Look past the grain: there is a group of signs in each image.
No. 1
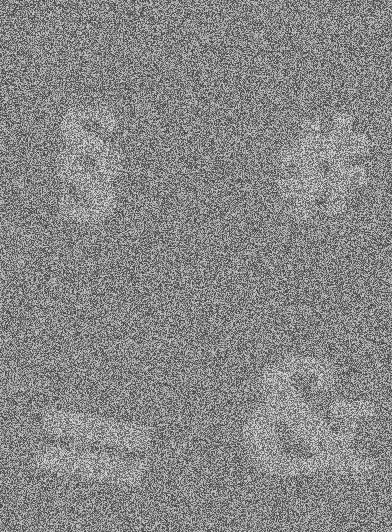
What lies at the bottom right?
ampersand
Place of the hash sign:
top right
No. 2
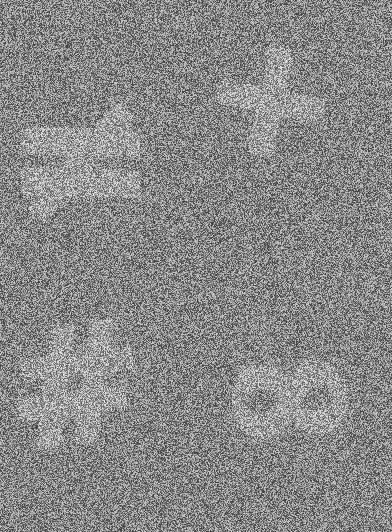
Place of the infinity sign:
bottom right
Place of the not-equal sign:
top left
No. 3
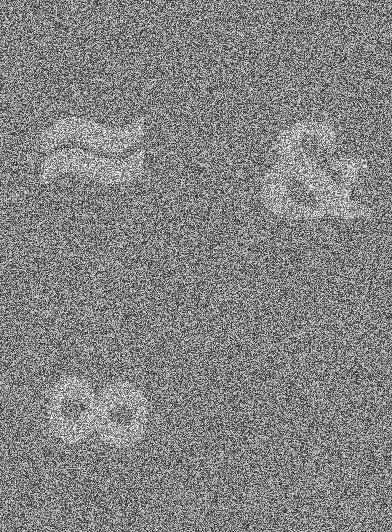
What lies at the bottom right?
nothing
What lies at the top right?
ampersand
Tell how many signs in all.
3
